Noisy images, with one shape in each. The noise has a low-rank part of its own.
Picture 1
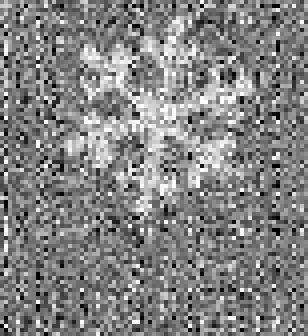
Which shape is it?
snowflake
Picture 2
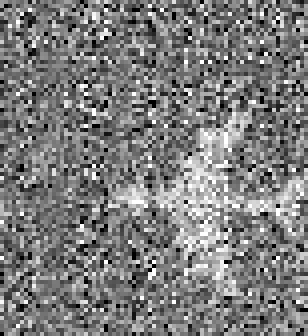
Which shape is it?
airplane
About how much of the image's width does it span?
two thirds
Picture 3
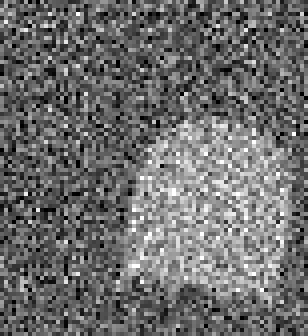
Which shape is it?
ghost
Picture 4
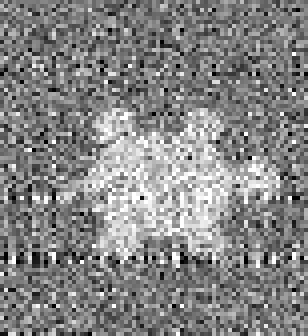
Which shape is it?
turtle
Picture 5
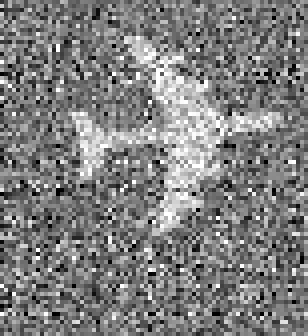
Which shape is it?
airplane
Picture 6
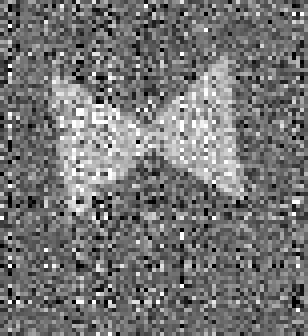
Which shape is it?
bow tie
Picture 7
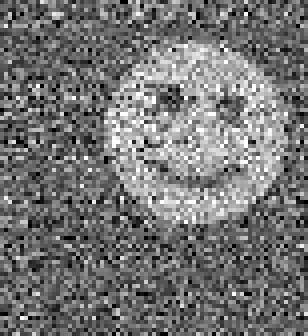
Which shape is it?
smiling face
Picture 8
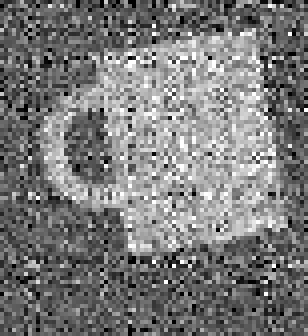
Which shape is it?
cup
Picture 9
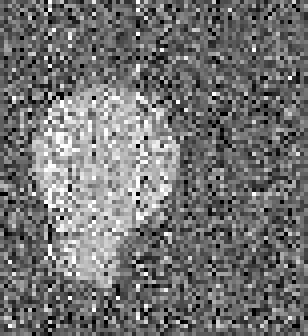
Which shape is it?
light bulb
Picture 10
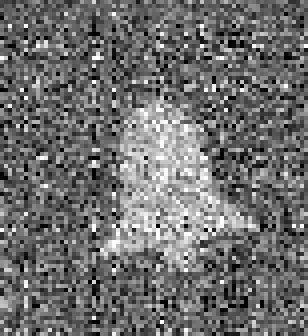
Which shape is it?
bell
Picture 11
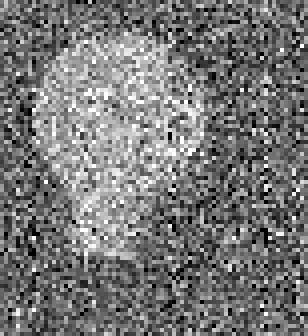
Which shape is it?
light bulb
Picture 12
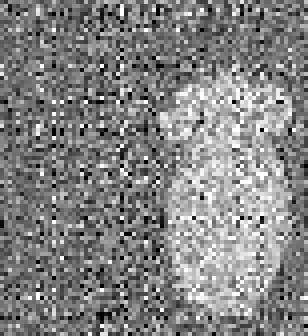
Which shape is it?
footprint
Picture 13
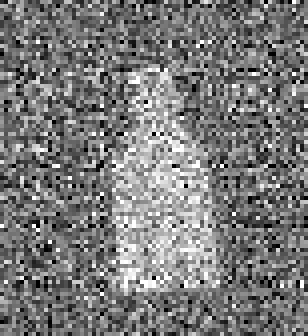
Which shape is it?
bottle
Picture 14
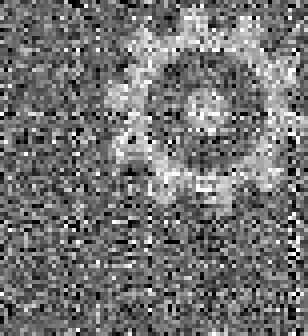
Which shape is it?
gear
